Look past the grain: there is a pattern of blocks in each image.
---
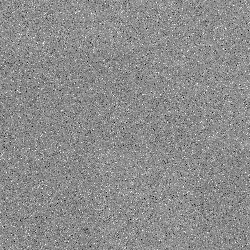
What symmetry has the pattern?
no symmetry
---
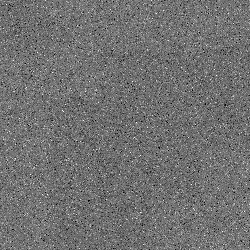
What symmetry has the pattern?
mirrored about the diagonal from the top left
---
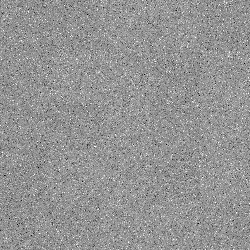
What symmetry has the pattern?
top and bottom mirror each other
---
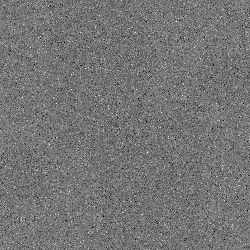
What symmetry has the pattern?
the same after a half turn
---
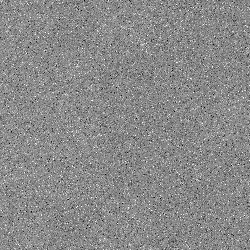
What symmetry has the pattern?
top and bottom mirror each other
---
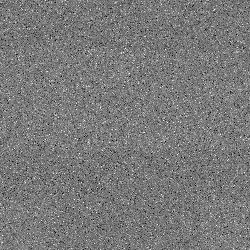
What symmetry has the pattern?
left and right mirror each other
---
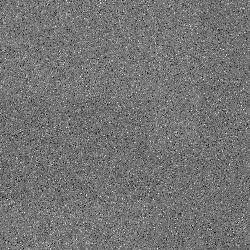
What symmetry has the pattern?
no symmetry
